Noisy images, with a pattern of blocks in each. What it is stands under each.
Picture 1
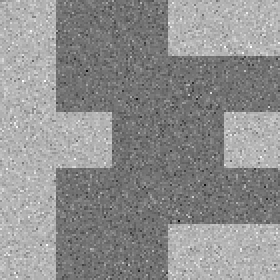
top and bottom mirror each other
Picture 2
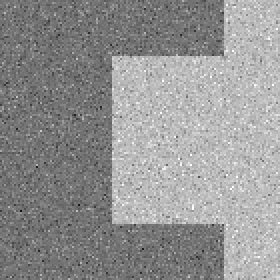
top and bottom mirror each other
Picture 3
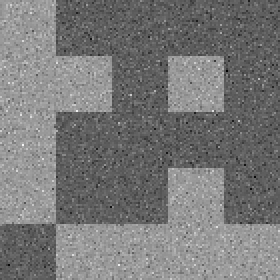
mirrored about the diagonal from the bottom left
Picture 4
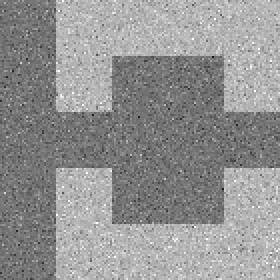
top and bottom mirror each other
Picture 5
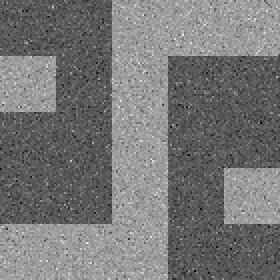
the same after a half turn
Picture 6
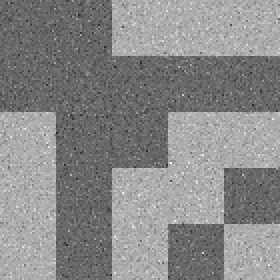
mirrored about the diagonal from the top left
